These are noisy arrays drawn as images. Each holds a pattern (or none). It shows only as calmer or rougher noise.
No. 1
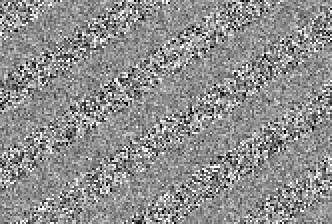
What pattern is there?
diagonal stripes
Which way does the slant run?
bottom left to top right
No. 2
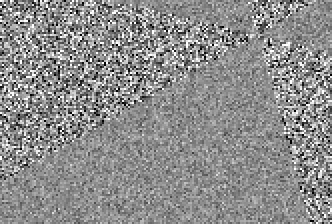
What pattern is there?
spokes from one point
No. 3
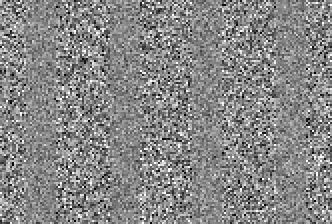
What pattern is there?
vertical stripes
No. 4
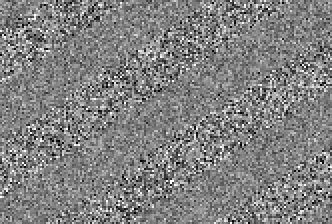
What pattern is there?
diagonal stripes
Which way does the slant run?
bottom left to top right
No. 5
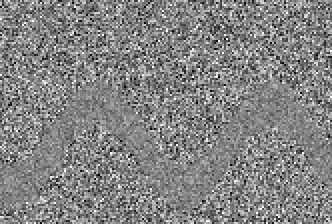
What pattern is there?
a wavy band
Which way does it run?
left to right
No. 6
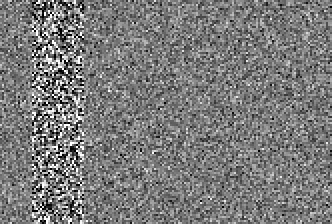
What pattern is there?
one vertical stripe
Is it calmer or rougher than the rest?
rougher
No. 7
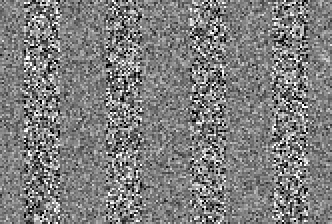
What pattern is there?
vertical stripes
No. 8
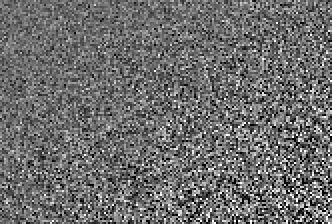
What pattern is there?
a smooth slope
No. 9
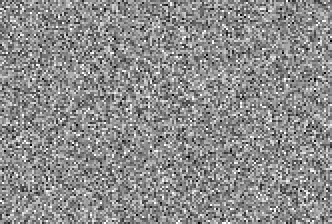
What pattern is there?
only noise
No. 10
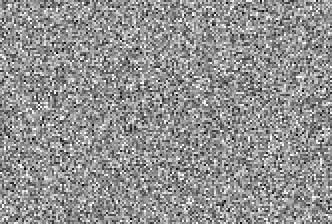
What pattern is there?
only noise
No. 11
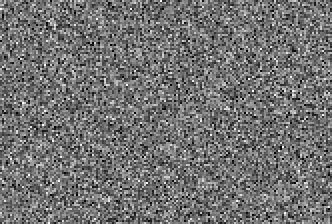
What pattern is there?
only noise
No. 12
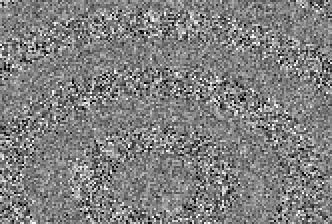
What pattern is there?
rings round one point
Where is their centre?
bottom middle
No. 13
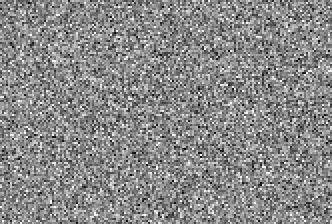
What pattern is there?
only noise
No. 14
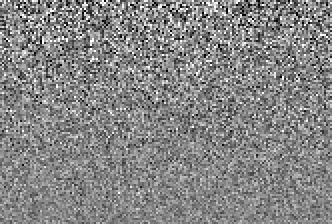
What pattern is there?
a smooth slope
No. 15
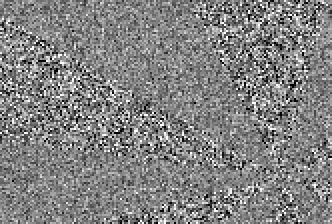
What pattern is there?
spokes from one point
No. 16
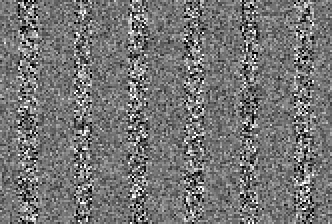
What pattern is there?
vertical stripes
